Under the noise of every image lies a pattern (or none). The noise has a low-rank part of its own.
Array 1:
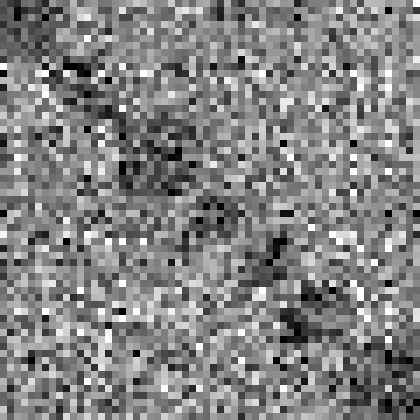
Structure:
blocks along the diagonal
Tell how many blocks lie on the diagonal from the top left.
7
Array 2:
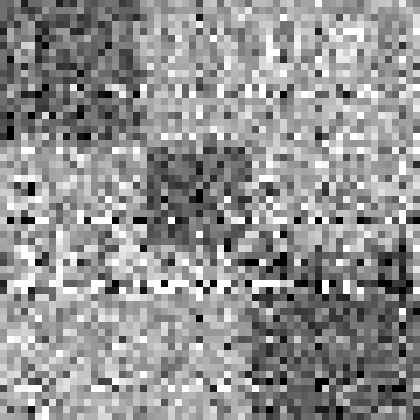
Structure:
blocks along the diagonal
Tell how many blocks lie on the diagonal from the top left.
3
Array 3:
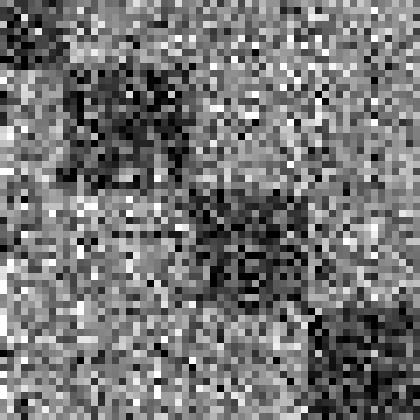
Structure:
blocks along the diagonal
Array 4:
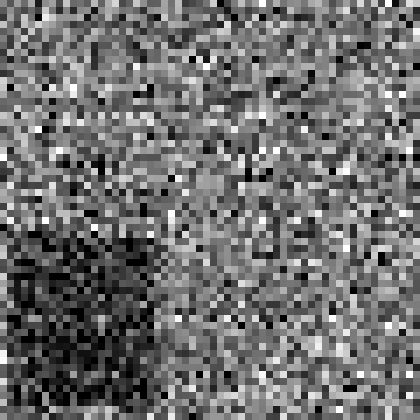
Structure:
one block
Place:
bottom left
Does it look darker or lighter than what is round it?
darker
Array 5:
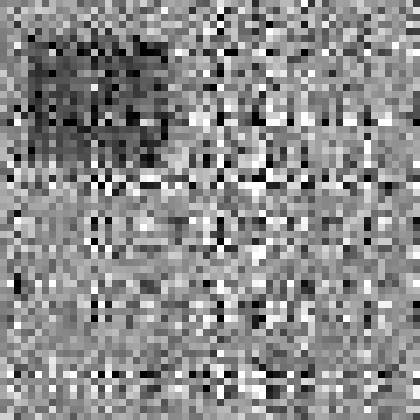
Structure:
one block
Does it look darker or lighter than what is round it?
darker
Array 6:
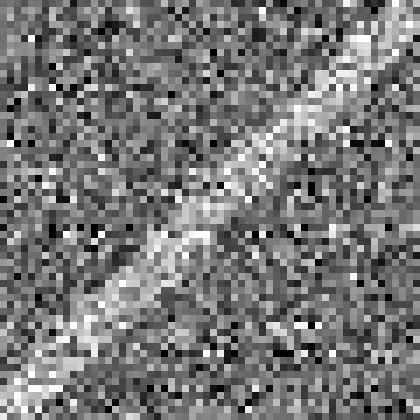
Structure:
a diagonal band
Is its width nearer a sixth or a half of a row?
a sixth
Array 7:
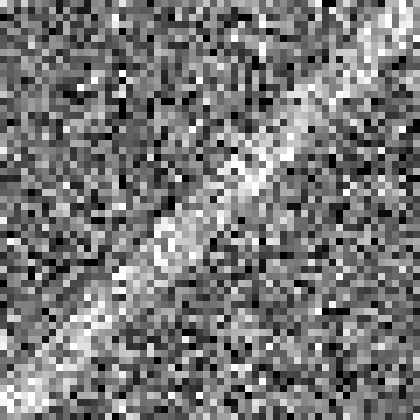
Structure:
a diagonal band
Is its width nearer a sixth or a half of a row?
a sixth
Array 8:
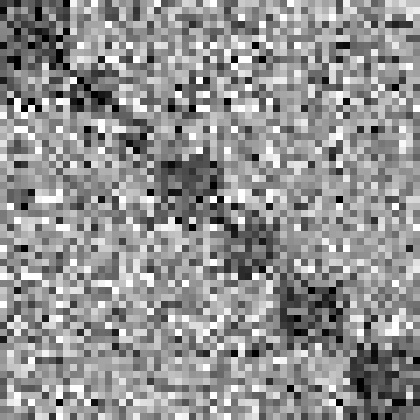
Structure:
blocks along the diagonal
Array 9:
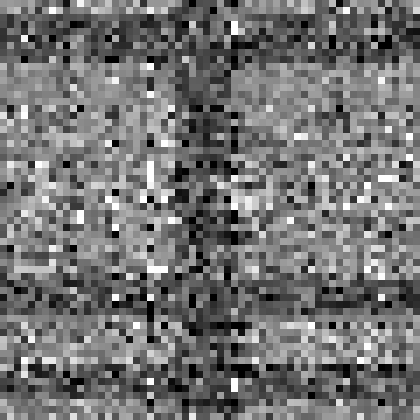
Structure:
bands of rows crossing bands of columns
